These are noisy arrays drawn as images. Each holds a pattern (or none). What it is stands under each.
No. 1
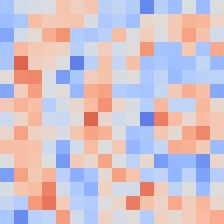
rings round one point
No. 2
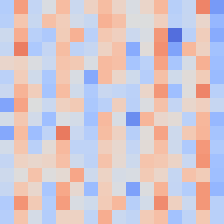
vertical stripes
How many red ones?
5
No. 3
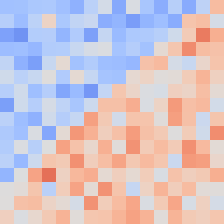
a sharp edge
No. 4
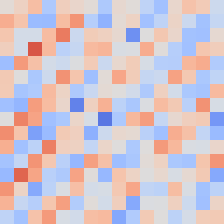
diagonal stripes
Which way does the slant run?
bottom left to top right
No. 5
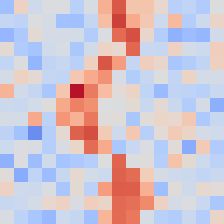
a wavy band
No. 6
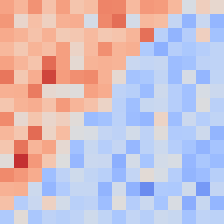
a sharp edge
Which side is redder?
top left
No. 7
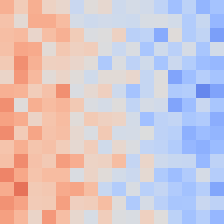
a smooth slope
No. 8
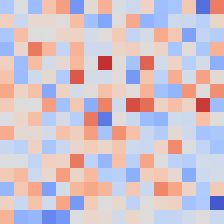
only noise
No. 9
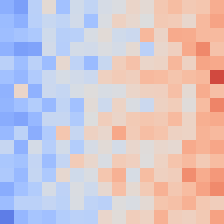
a smooth slope
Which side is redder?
right
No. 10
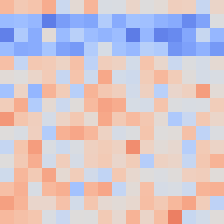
one horizontal stripe
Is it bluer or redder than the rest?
bluer
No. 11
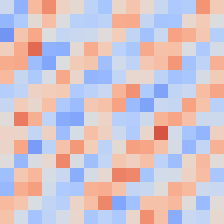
diagonal stripes
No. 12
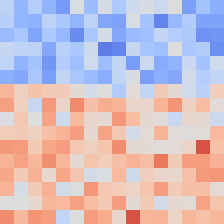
a sharp edge
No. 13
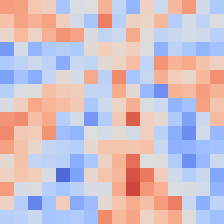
spokes from one point
